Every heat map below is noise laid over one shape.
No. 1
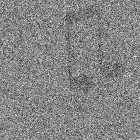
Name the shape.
pair of musical notes
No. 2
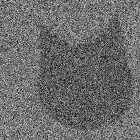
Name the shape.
cat's head
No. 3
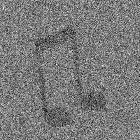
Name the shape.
pair of musical notes
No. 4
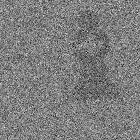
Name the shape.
chess bishop
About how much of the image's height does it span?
two thirds
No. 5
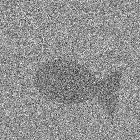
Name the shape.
fish
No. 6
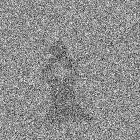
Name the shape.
chess bishop
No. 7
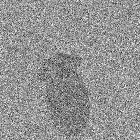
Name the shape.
footprint
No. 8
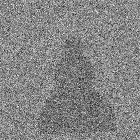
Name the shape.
chess pawn
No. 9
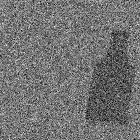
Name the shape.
bottle
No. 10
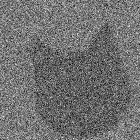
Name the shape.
cat's head
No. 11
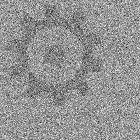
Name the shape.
gear
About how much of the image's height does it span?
two thirds
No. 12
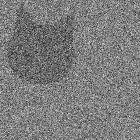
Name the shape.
cat's head
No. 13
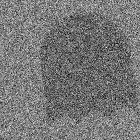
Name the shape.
ghost
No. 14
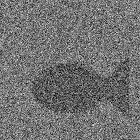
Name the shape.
fish
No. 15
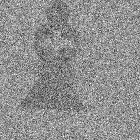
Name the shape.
chess bishop
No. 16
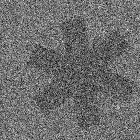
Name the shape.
asterisk
